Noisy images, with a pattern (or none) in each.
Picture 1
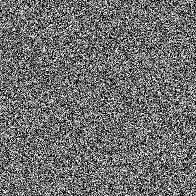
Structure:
only noise
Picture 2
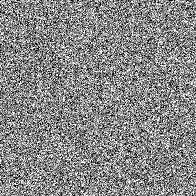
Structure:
only noise
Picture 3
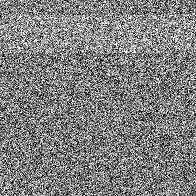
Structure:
one horizontal stripe
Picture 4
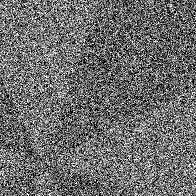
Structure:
spokes from one point
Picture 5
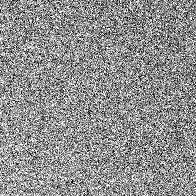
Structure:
a smooth slope
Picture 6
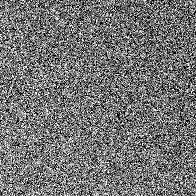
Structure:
a smooth slope
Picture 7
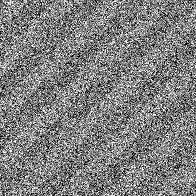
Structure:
diagonal stripes
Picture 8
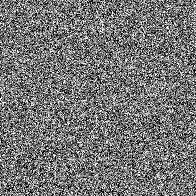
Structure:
only noise
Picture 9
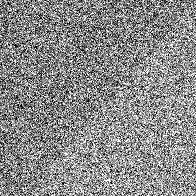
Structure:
a sharp edge
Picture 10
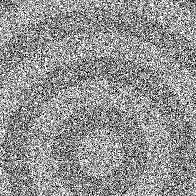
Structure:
rings round one point
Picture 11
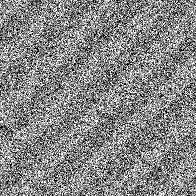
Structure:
diagonal stripes
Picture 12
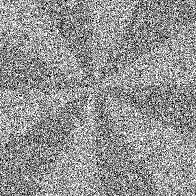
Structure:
spokes from one point
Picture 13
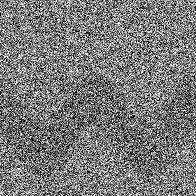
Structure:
a wavy band
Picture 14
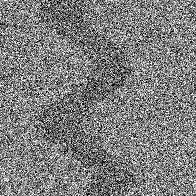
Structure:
a wavy band
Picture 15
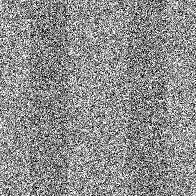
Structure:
vertical stripes
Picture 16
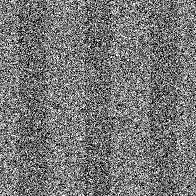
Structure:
vertical stripes
